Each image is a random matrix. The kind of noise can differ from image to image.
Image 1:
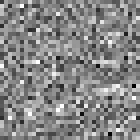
low rank plus noise
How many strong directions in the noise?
five to eight
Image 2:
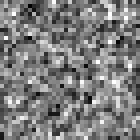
blotchy
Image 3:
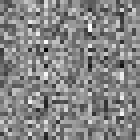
columns of uneven size
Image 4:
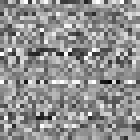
rows of uneven size
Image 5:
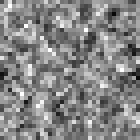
blotchy
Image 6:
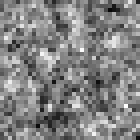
blotchy
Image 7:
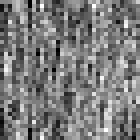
streaked along the columns
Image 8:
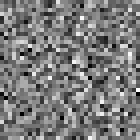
low rank plus noise
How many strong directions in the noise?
three or four
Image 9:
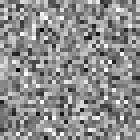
independent entries
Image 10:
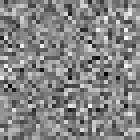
low rank plus noise
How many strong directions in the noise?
three or four
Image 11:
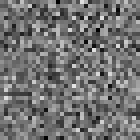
low rank plus noise
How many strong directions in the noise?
five to eight
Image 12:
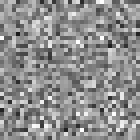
low rank plus noise
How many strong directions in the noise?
five to eight
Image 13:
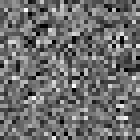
low rank plus noise
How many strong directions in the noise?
two
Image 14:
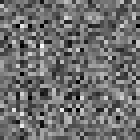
low rank plus noise
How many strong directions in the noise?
two
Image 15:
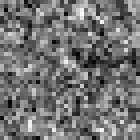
blotchy
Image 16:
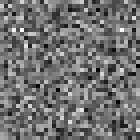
independent entries
